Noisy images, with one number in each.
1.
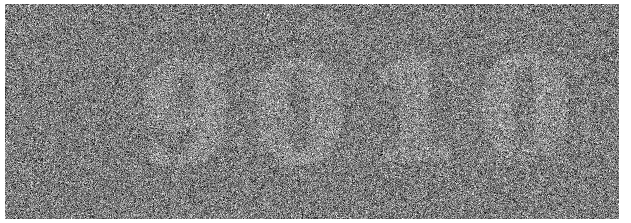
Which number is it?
9010
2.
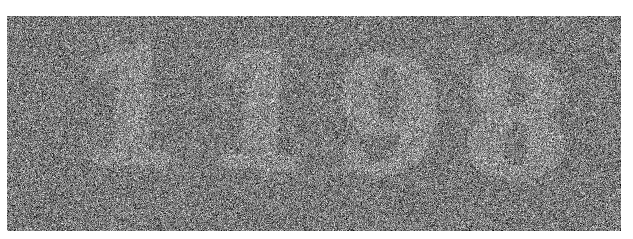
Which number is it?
1198
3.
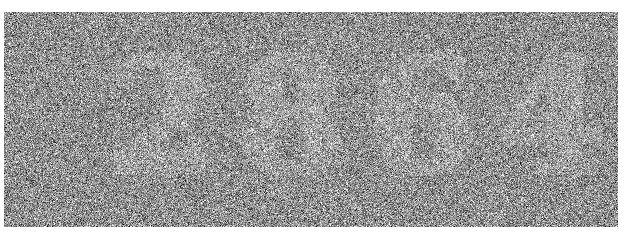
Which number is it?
2864
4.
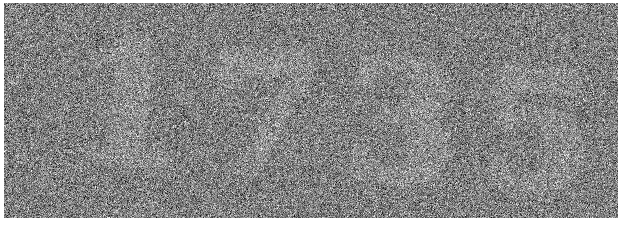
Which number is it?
1735
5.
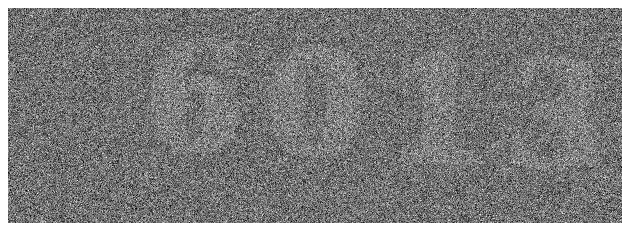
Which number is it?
6013
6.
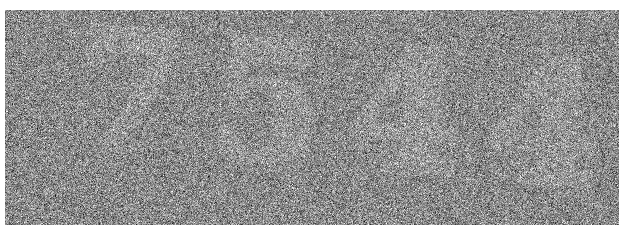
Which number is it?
7544
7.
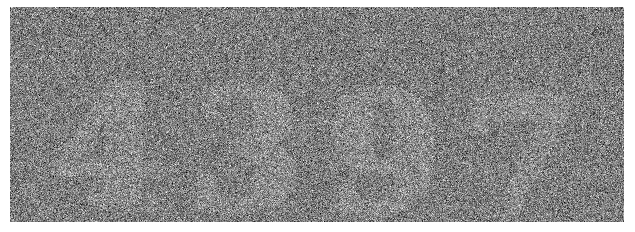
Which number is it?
4397
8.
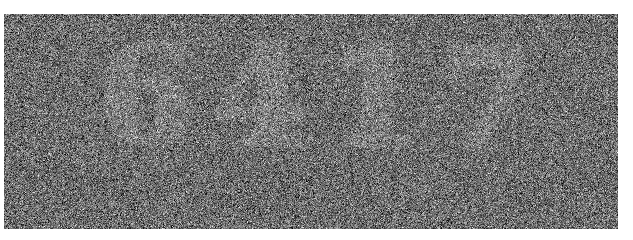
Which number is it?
6417
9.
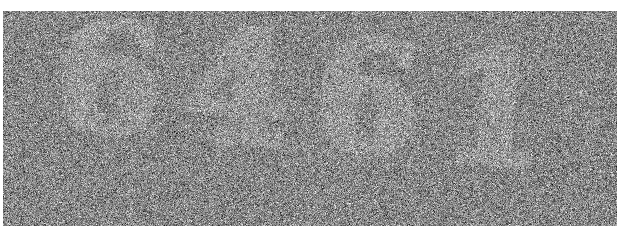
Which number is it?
6461
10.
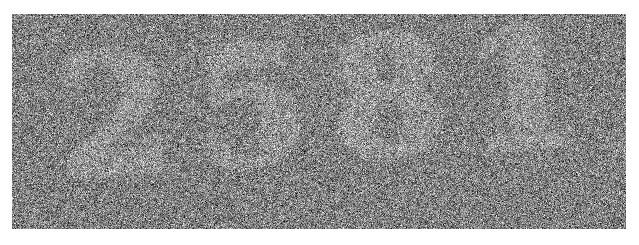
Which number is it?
2581
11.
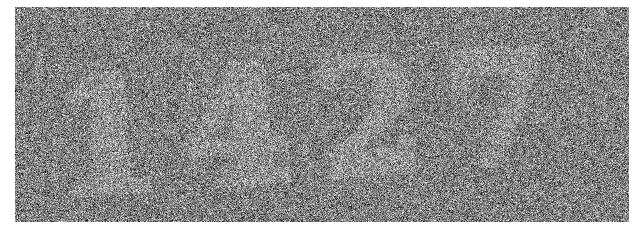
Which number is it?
1427
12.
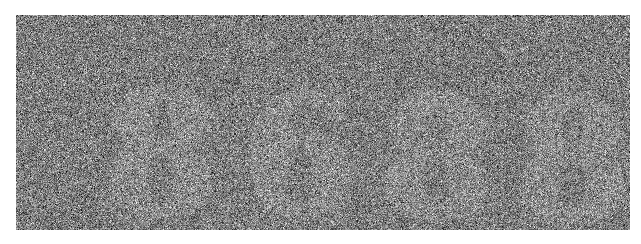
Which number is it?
8688
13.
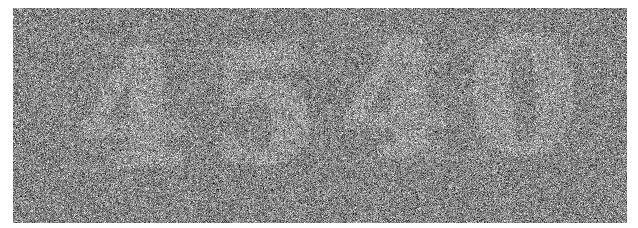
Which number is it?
4540
